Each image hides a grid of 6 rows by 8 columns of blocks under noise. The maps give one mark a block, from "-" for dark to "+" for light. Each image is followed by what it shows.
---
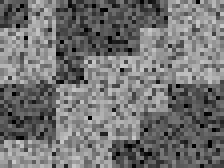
- + - - - - + +
+ + - - - + + +
+ + - + + + + +
- - + + + + - -
- - + + + - - -
+ + + + - - - -
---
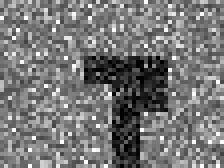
+ + + + + + + +
+ + + + + + + +
+ + + - - - + +
+ + + + - - + +
+ + + + - + + +
+ + + + - + + +
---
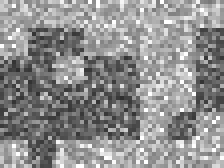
+ + + + + + + +
+ - - + + + + -
- - + - - + + -
- - - - - + + -
- - - - - + - +
+ - + + + + + +
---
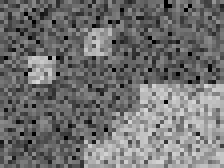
- - - - - - - -
- - - + - - - -
- + - - - - - -
- - - - - + + +
- - - - + + + +
- - - + + + + +
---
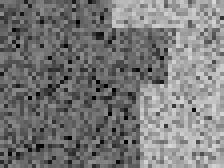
- - - - + + + +
- - - - - - + +
- - - - - - + +
- - - - - + + +
- - - - - + + +
- - - - - + + +
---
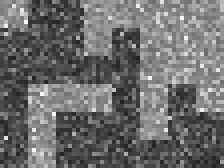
+ - - + + + + +
- - - + - + + +
- - - - - + + +
- + + + - + - +
- + - - - + - -
- + - - - - - -
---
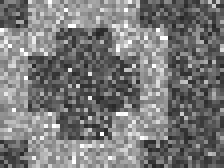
- + + + + - - -
+ + - - + + - -
+ - - - - + - -
+ - - - - + - -
+ + - - + + - -
- + + + + - - -
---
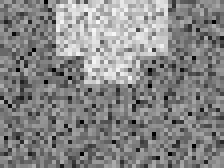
- - + + + + - -
- - + + + + - -
- - - + + - - -
- - - - - - - -
- - - - - - - -
- - - - - - - -
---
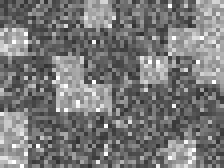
- - - + - - - +
+ - - - - - + +
- - + - - + - +
- - + + - - - -
+ - - - - - - -
+ - - - - - + -
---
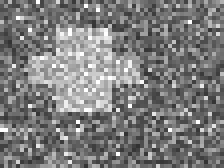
- - - - - - - -
- - + + - - - -
- + + + + - - -
- - + + - - - -
- - - - - - - -
- - - - - - - -
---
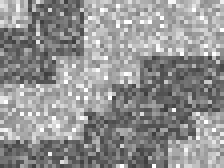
+ - - + + + + +
- - - + + + + +
- - + + + - - -
+ + + + - - - -
+ + + - - - - +
- - - - - - + +
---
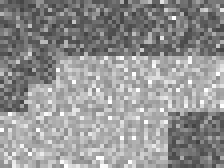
- - - - - - - -
- - - - - - - -
- - + + + + + +
- + + + + + + +
+ + + + + + - -
+ + + + + + - -
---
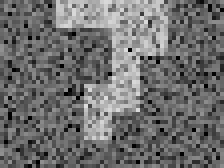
- - + + + + - -
- - - - + + - -
- - - - + - - -
- - - + + - - -
- - - + - - - -
- - - - - - - -
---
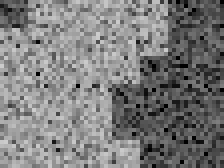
- + + + + + - -
+ + + + + + - -
+ + + + + - - -
+ + + + - - - -
+ + + + - - - -
+ + + + + - - -
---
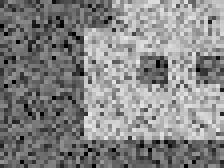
- - - - + + + +
- - - + + + + +
- - - + + - + -
- - - + + + + +
- - - + + + + +
- - - - - - - -
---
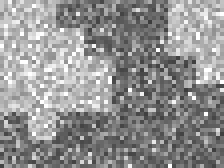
+ + - - - - + +
+ + + - - - + +
+ + + + - - - +
+ + + + - - - -
- + - - - - - -
- - - - - - - -
